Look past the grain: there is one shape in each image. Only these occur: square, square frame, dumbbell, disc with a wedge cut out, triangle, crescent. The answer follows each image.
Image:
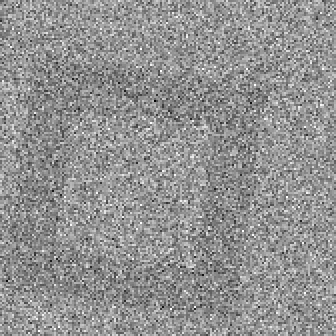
square frame
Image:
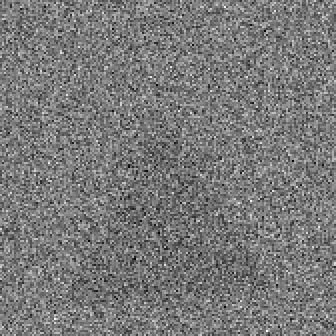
triangle
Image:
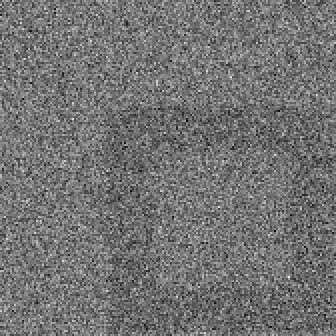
square frame
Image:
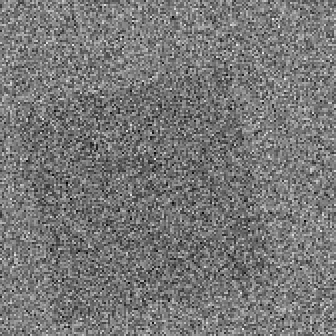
square
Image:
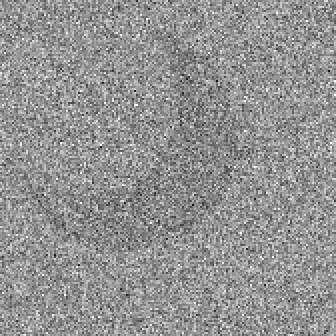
crescent
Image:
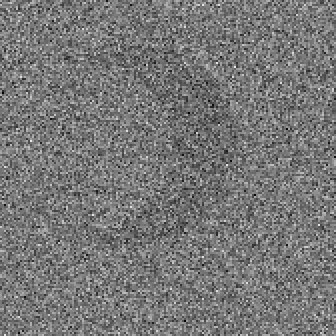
crescent
